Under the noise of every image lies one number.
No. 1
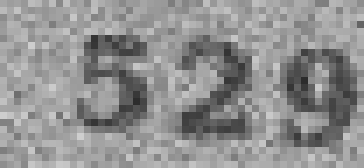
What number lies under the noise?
529
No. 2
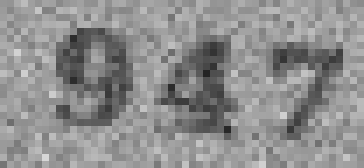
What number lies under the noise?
947
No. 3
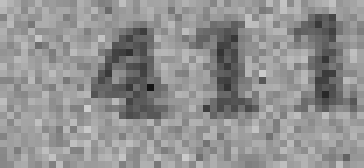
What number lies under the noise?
411
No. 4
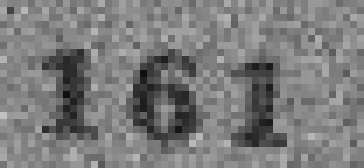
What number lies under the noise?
161
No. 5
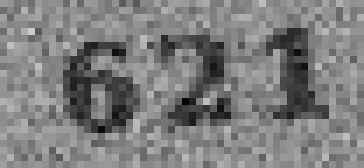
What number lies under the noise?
621
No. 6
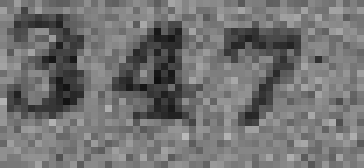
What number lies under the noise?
347
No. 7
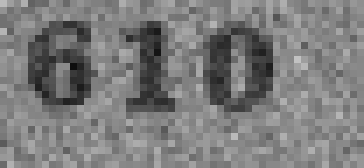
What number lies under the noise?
610
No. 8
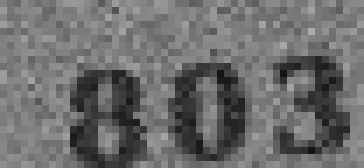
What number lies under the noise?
803
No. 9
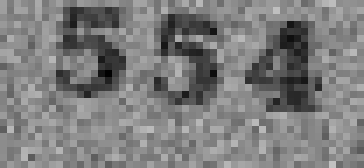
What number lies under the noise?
554
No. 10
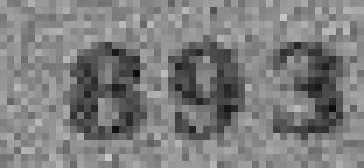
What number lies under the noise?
893
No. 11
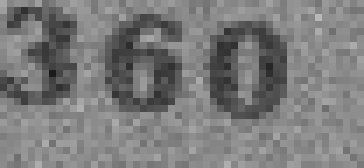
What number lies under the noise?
360
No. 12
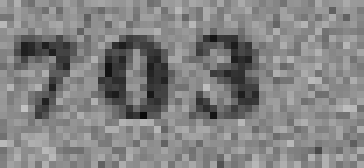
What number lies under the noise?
703
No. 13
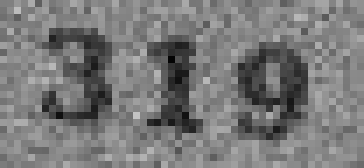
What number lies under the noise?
319
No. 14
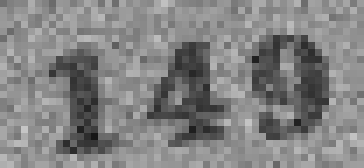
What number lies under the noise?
149
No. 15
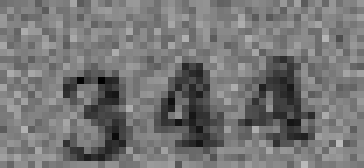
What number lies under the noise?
344
